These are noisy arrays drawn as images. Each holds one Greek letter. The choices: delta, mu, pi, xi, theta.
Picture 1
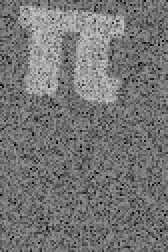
pi
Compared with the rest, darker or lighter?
lighter
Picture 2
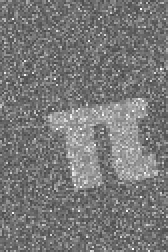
pi
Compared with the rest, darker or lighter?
lighter
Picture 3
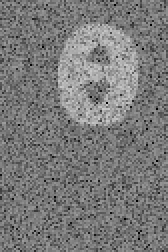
theta
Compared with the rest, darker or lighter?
lighter
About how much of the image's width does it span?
half
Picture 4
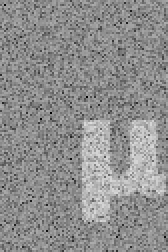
mu
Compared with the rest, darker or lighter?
lighter
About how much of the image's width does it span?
half
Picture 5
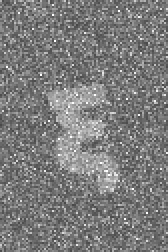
xi
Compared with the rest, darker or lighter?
lighter
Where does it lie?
centre
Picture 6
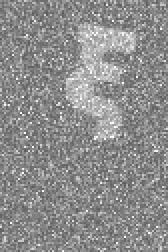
xi
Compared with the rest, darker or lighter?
lighter
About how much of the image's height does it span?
half
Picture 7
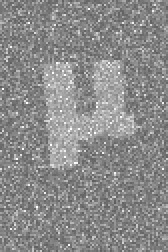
mu
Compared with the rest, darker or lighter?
lighter
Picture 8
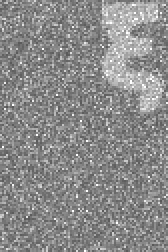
xi
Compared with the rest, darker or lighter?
lighter
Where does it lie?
top right
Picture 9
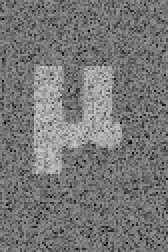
mu
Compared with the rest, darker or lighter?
lighter
